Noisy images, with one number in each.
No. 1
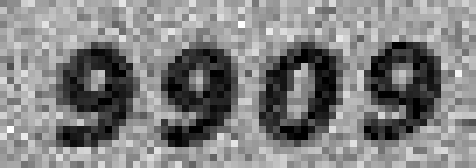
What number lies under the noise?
9909
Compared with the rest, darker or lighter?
darker
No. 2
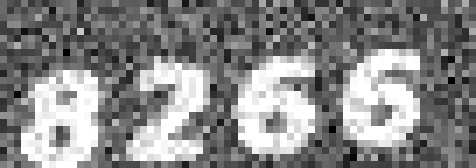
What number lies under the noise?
8266
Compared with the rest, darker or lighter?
lighter
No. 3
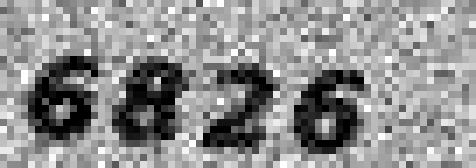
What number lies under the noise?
6826
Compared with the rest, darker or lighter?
darker
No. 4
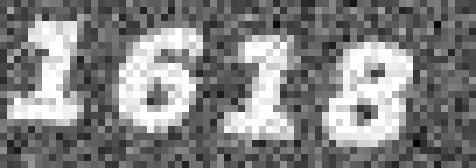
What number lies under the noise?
1618
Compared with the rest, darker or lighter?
lighter
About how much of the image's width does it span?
nearly all
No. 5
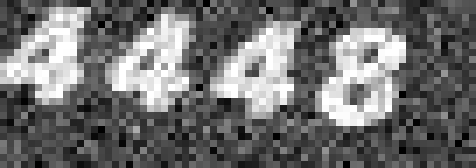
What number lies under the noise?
4448
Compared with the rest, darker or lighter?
lighter
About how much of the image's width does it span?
nearly all
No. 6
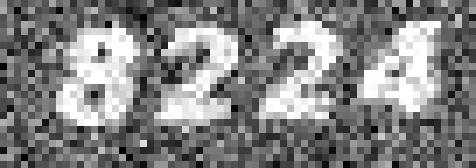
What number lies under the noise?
8224
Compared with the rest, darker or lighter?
lighter
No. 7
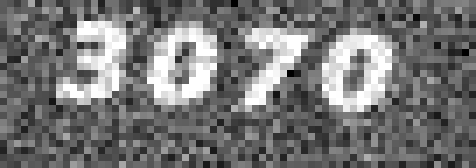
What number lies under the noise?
3070
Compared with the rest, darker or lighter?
lighter
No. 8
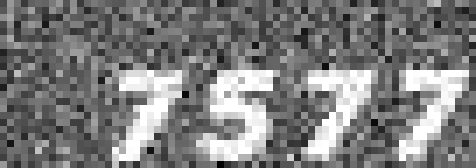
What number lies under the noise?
7577
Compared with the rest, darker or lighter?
lighter
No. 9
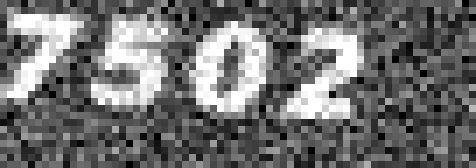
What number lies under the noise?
7502
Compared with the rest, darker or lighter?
lighter
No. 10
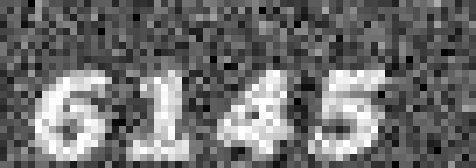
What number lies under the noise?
6145
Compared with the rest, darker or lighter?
lighter
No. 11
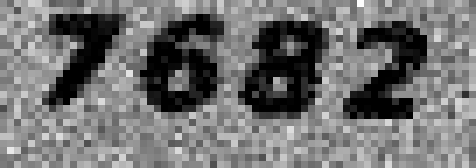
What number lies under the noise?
7682
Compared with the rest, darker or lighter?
darker
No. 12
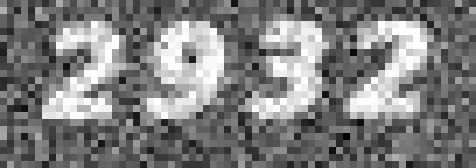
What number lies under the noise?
2932
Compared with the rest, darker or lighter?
lighter
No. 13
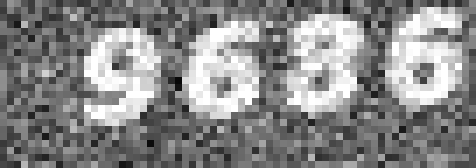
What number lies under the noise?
9686
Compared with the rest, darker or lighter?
lighter
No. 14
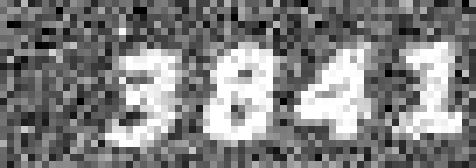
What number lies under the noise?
3841
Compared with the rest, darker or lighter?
lighter
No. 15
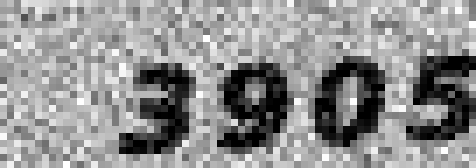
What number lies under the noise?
3905
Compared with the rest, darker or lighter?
darker
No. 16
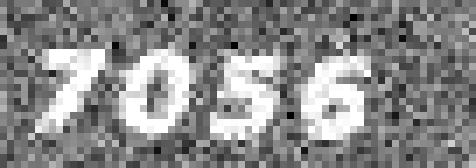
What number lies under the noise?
7056
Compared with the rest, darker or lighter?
lighter
